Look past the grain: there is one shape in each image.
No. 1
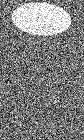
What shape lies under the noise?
ellipse
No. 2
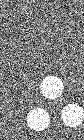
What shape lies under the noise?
three dots
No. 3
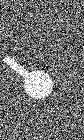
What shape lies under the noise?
lollipop
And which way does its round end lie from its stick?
down and right
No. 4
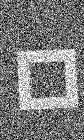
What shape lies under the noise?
square frame
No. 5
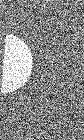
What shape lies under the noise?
half disc
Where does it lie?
middle left
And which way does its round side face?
right
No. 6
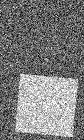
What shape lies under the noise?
square
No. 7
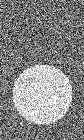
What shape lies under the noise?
disc
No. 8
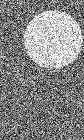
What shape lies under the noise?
disc
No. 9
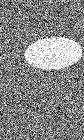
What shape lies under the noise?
ellipse
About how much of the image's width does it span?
two thirds
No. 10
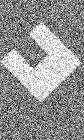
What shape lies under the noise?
square with a notch
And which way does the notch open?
up and left
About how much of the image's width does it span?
nearly all
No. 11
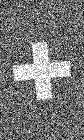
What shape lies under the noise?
cross
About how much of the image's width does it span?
two thirds
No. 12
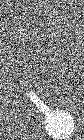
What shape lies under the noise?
lollipop
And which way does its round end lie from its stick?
down and right
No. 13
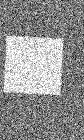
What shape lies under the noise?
square
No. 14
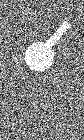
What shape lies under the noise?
lollipop
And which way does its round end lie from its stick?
down and left
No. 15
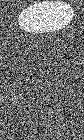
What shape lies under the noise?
ellipse
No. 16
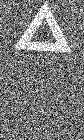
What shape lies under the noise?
triangle frame
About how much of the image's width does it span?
two thirds
